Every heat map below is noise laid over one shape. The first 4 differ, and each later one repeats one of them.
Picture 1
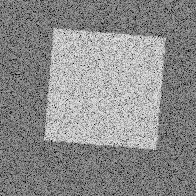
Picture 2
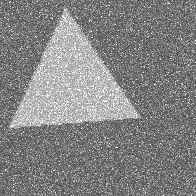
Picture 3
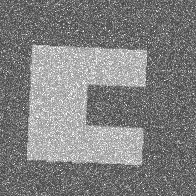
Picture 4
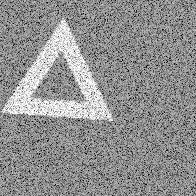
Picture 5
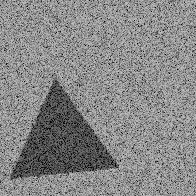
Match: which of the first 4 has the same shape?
2
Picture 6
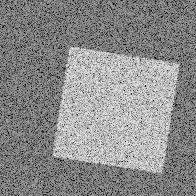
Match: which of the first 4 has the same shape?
1
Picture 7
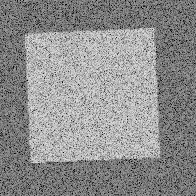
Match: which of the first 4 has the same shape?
1
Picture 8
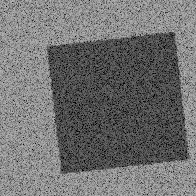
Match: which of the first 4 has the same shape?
1
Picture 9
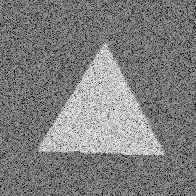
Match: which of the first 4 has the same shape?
2
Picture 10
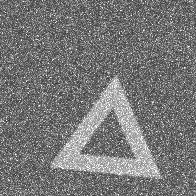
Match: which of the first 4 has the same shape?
4
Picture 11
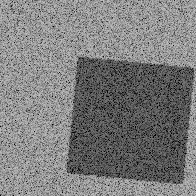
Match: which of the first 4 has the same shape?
1
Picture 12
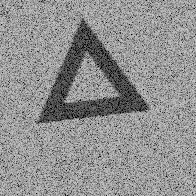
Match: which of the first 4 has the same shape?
4
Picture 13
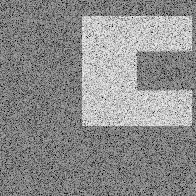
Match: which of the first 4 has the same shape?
3
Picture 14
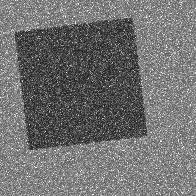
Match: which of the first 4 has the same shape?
1
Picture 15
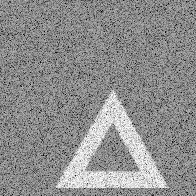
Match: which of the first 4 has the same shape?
4
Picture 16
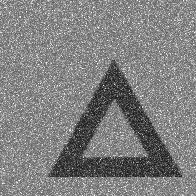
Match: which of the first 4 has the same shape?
4
